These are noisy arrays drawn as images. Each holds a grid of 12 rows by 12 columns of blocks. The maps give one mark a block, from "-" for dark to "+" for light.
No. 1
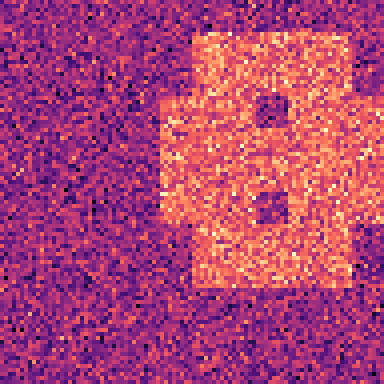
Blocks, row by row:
- - - - - - - - - - - -
- - - - - - + + + + + -
- - - - - - + + + + + -
- - - - - + + + - + + +
- - - - - + + + + + + +
- - - - - + + + + + + +
- - - - - + + + - + + +
- - - - - - + + + + + -
- - - - - - + + + + + -
- - - - - - - - - - - -
- - - - - - - - - - - -
- - - - - - - - - - - -
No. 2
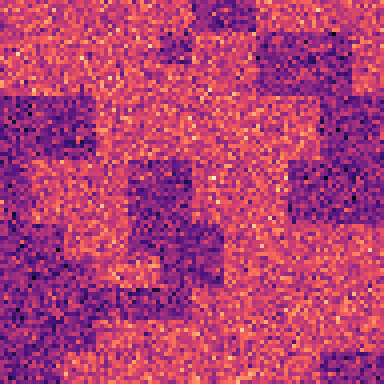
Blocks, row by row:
+ + + + + + - - + + + +
+ + + + + - + + - - - +
+ + + + + + + + - - - +
- - - + + + + + + + - -
- - - + + + + + + + - -
- + + + - - + + + - - -
- + + + - - + + + - - -
- - + + - - - + + + + +
- - - + + - - + + + + +
- - - - - - + + + + + +
- - - + + + + + + + + +
- - + + + + + + + + - -
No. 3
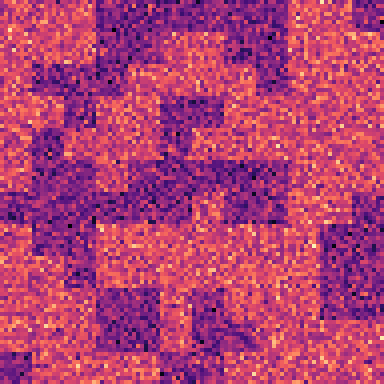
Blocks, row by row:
+ + + - - - - - - + + -
+ + + - - + + - - + + +
+ - - - + + + + - + + +
+ + - + + - - + + + + +
+ - + + + - + + + + + +
+ - - + - - - - - + + +
- - - - - - + - - + + -
+ - - + + + + + + + - -
+ + - + + + + + + + - -
+ + + - - + - + + + - -
+ + + - - + - - + + + +
- + + + + - - + + + + +
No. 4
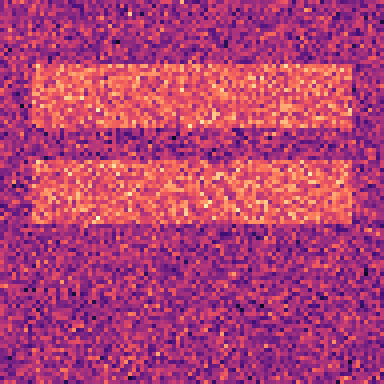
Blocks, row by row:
- - - - - - - - - - - -
- - - - - - - - - - - -
- + + + + + + + + + + -
- + + + + + + + + + + -
- - - - - - - - - - - -
- + + + + + + + + + + -
- + + + + + + + + + + -
- - - - - - - - - - - -
- - - - - - - - - - - -
- - - - - - - - - - - -
- - - - - - - - - - - -
- - - - - - - - - - - -
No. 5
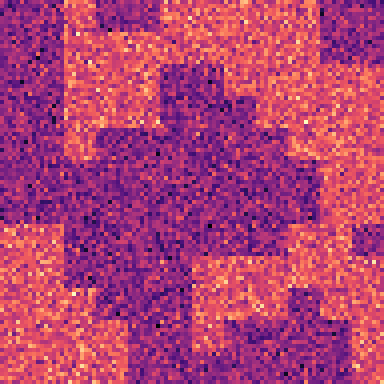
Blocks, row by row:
- - + - - + + + + + - -
- - + + + + + + + + - -
- - + + + - - + + + + +
- - + + + - - - + + + +
- - + - - - - - - + + +
- - - - - - - - - - + +
- - - - - - - - - - + +
+ + - - - - - - - + + -
+ + - - - - + + + + + +
+ + + - - - + + + - + +
+ + + + - - + - - - - +
+ + + + - - - - - - - +
